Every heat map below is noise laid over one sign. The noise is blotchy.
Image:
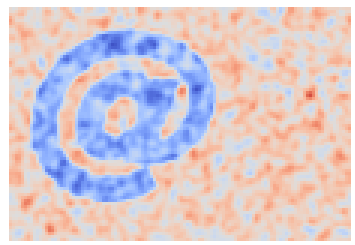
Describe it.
blue at sign
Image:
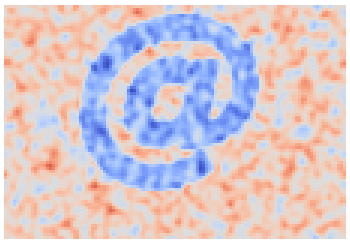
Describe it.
blue at sign
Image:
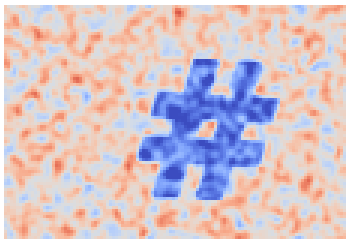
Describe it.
blue hash sign
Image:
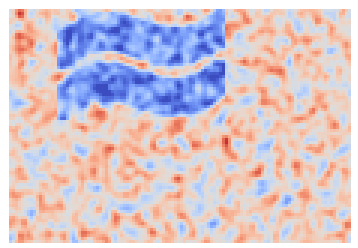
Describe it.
blue approximately sign
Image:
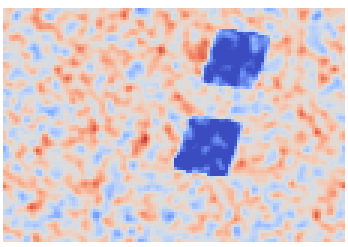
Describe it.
blue colon
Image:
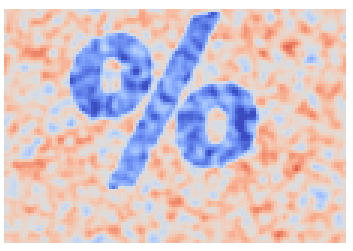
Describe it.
blue percent sign
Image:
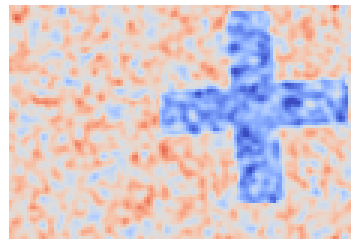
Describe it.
blue plus sign
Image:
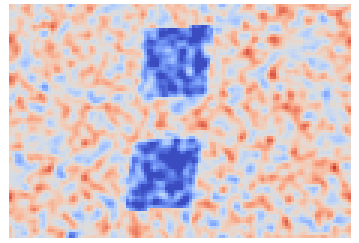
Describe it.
blue colon
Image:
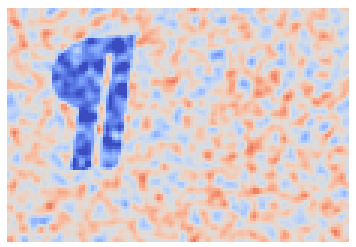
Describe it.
blue pilcrow
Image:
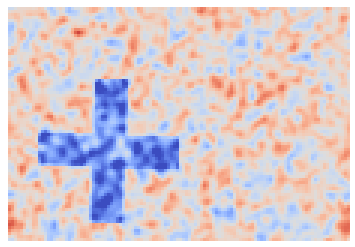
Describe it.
blue plus sign
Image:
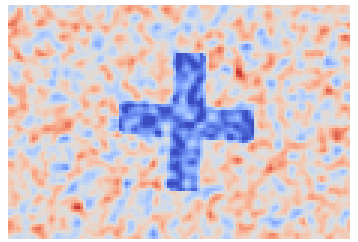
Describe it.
blue plus sign
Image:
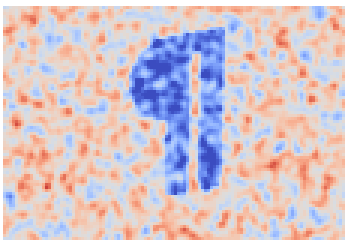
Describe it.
blue pilcrow
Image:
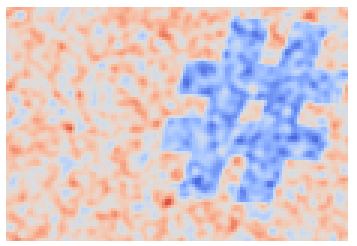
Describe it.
blue hash sign
